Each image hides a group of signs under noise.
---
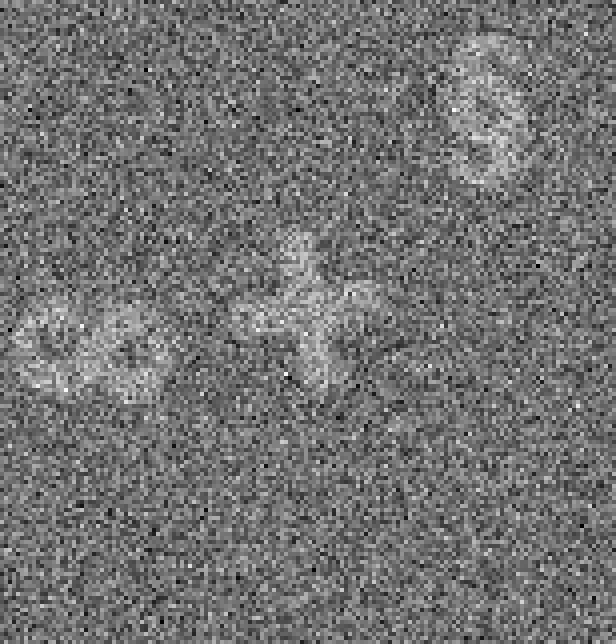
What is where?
top right: section sign; middle left: infinity sign; centre: plus sign
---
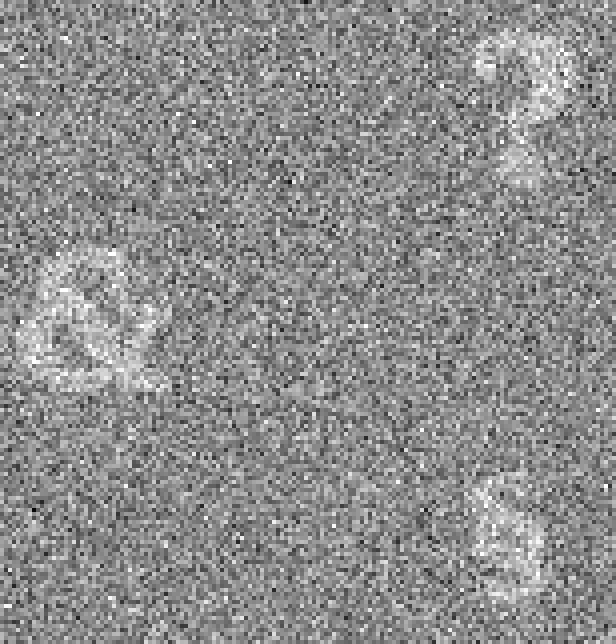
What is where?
top right: question mark; middle left: ampersand; bottom right: section sign
